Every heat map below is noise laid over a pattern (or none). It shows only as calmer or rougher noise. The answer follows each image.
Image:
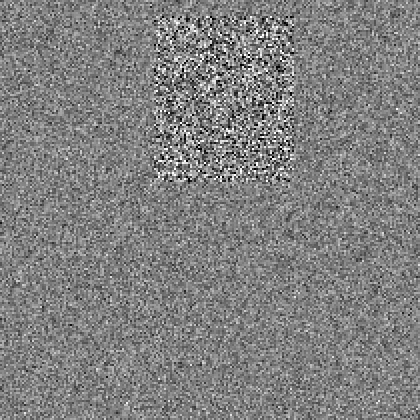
one block
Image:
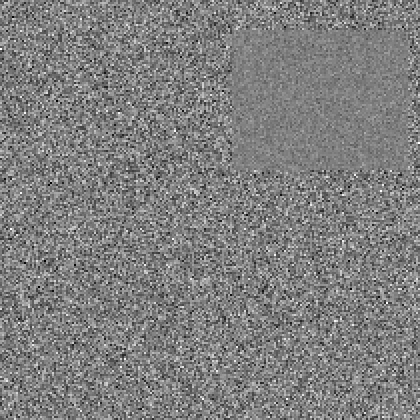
one block
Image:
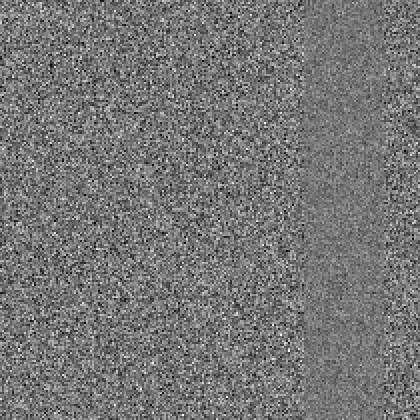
one band of columns
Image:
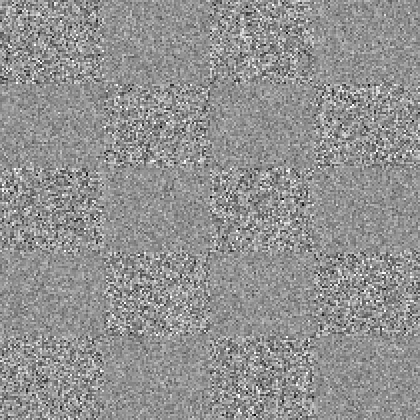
a checkerboard
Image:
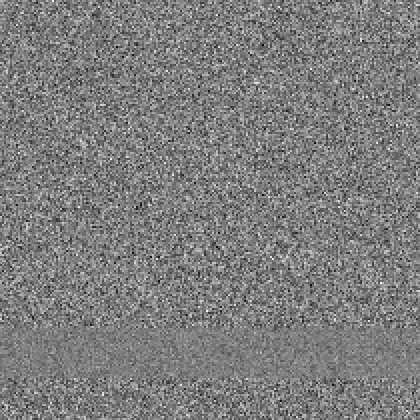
one band of rows
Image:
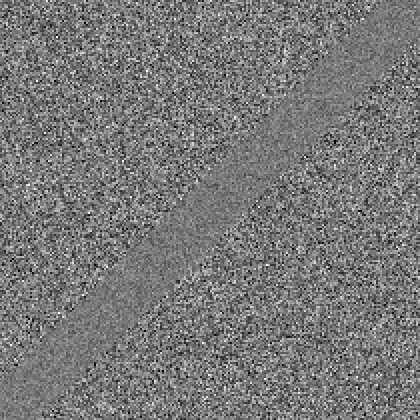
a diagonal band
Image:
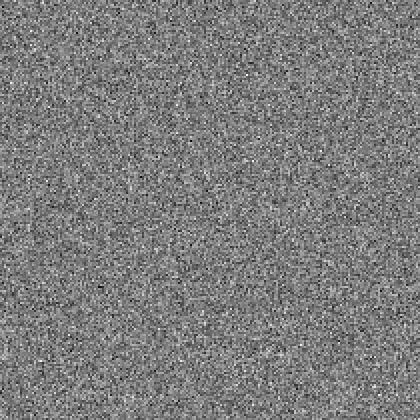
only noise
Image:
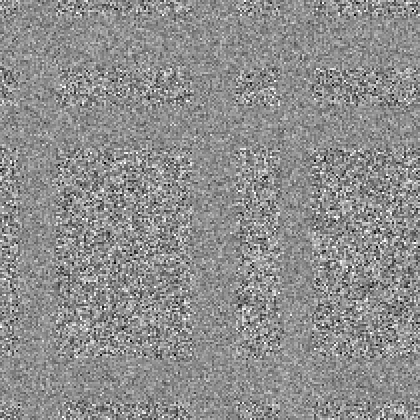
bands of rows crossing bands of columns
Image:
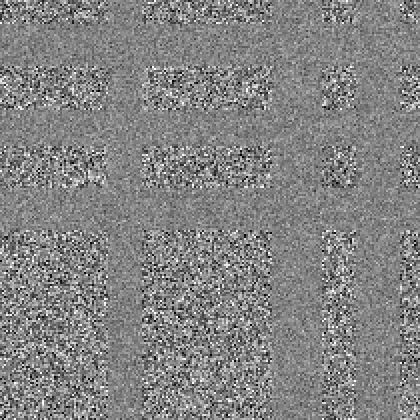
bands of rows crossing bands of columns
